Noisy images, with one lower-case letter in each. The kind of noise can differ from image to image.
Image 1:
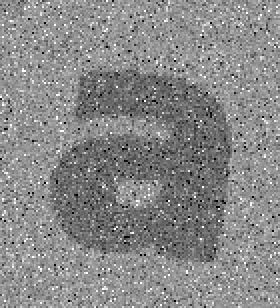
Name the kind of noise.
heavy tails
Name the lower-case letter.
a
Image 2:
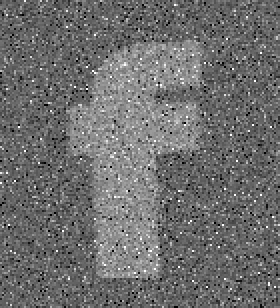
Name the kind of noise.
heavy tails
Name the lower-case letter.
f
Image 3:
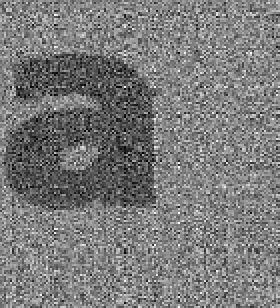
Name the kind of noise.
low rank plus noise
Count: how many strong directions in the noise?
three or four
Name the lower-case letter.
a
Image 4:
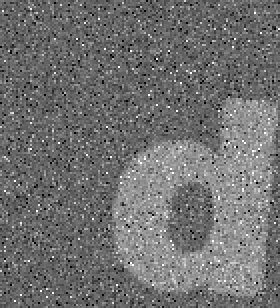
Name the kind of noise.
heavy tails
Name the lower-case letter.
d
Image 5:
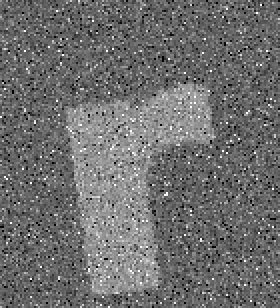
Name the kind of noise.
heavy tails
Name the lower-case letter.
r
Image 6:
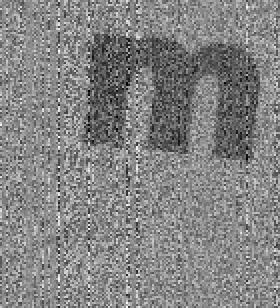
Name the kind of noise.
columns of uneven size
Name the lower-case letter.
m
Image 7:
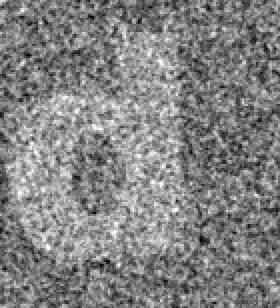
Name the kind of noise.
blotchy
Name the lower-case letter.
d
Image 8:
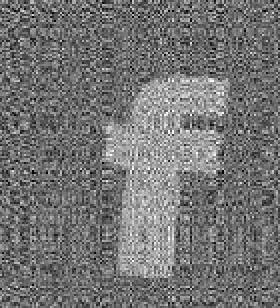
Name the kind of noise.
low rank plus noise
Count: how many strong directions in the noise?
two
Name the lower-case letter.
f
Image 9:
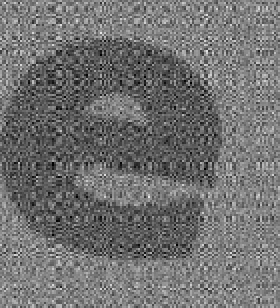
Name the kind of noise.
low rank plus noise
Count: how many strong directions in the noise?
one
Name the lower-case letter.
e
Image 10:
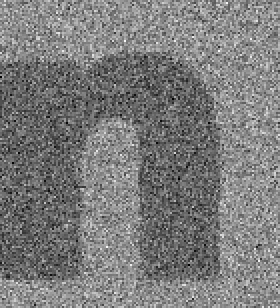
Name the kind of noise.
independent entries
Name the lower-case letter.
n
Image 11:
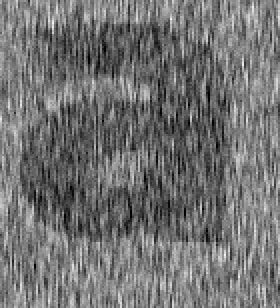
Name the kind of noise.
streaked along the columns
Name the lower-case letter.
a
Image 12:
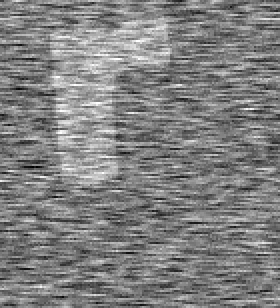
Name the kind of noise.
streaked along the rows
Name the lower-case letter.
r
